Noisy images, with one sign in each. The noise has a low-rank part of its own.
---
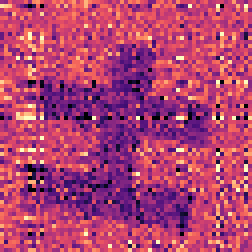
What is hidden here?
dark plus-minus sign
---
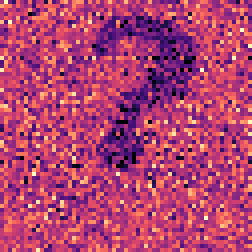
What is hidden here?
dark question mark
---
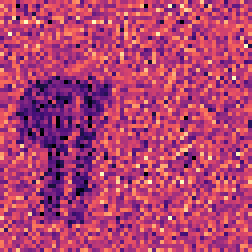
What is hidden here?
dark pilcrow
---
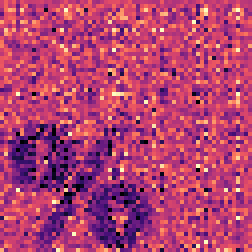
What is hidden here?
dark percent sign
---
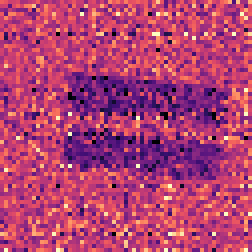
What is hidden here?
dark equals sign
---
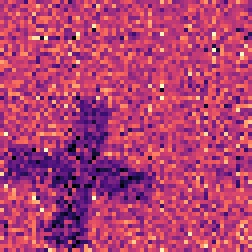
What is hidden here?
dark plus sign
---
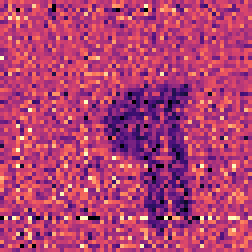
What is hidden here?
dark pilcrow
